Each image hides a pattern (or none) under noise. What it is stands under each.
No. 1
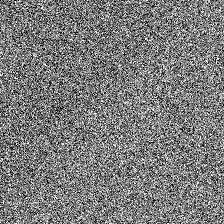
a sharp edge
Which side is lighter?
bottom right
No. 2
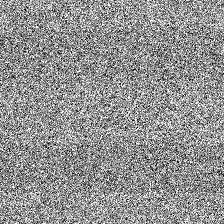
horizontal stripes
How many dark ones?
2
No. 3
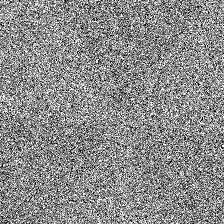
spokes from one point
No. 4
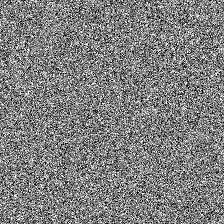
only noise
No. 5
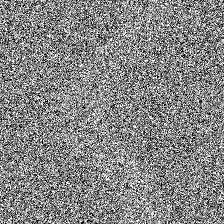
a wavy band
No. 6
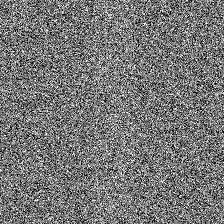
one vertical stripe
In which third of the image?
middle
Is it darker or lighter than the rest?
lighter
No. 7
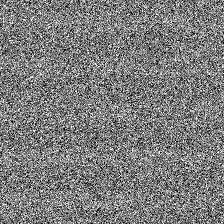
horizontal stripes
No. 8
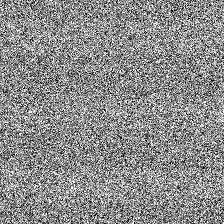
horizontal stripes
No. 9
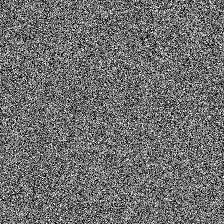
only noise
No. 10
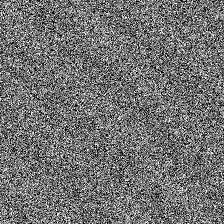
diagonal stripes
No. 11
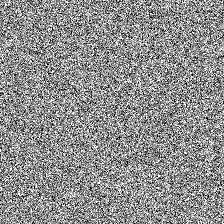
only noise
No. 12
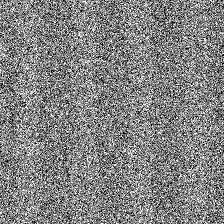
vertical stripes
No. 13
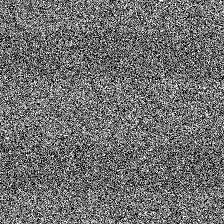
horizontal stripes
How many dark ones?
2
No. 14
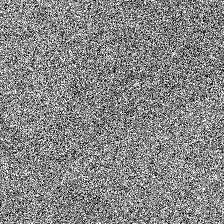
spokes from one point
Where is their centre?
bottom left
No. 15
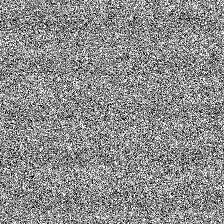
horizontal stripes
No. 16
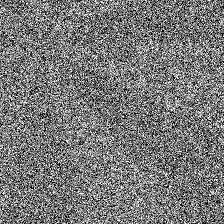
spokes from one point
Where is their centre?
top left
